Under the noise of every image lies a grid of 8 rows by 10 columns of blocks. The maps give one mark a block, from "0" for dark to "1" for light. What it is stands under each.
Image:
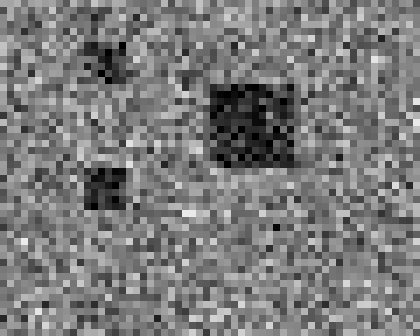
1 1 1 1 1 1 1 1 1 1
1 1 0 1 1 1 1 1 1 1
1 1 1 1 1 0 0 1 1 1
1 1 1 1 1 0 0 1 1 1
1 1 0 1 1 1 1 1 1 1
1 1 1 1 1 1 1 1 1 1
1 1 1 1 1 1 1 1 1 1
1 1 1 1 1 1 1 1 1 1
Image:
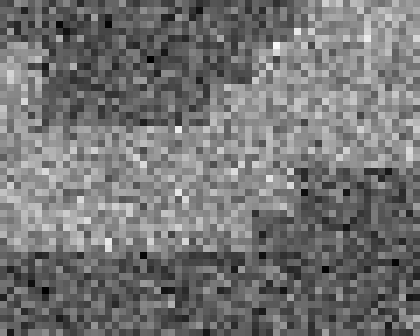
0 0 0 0 0 0 0 1 1 1
1 0 0 0 0 0 1 1 1 1
1 0 0 0 0 1 1 1 1 1
1 1 1 1 1 1 1 1 1 1
1 1 1 1 1 1 1 0 0 0
1 1 1 1 1 1 0 0 0 0
0 0 0 0 0 0 0 0 0 0
0 0 0 0 0 0 0 0 0 0
